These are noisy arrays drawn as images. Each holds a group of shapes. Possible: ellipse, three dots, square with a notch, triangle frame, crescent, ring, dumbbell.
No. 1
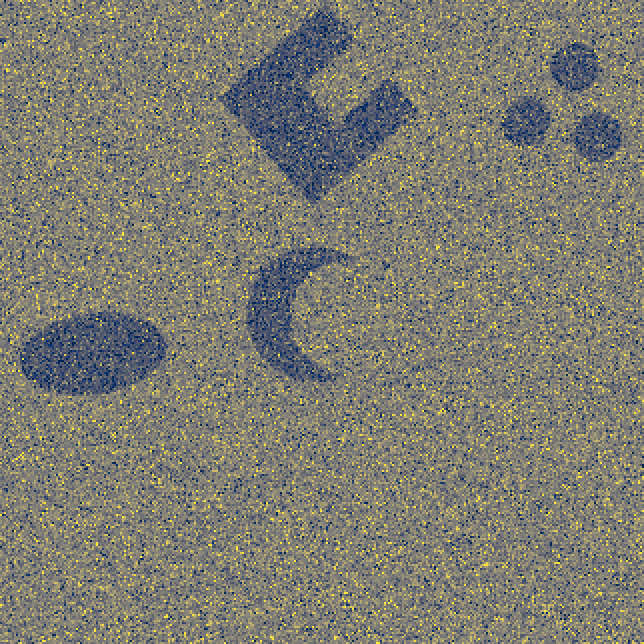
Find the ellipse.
middle left
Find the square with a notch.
top middle
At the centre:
crescent
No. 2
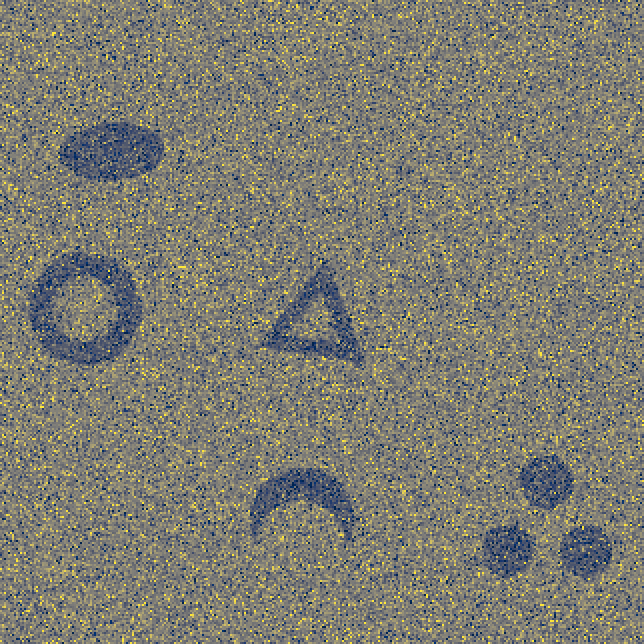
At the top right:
nothing
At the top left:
ellipse
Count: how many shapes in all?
5
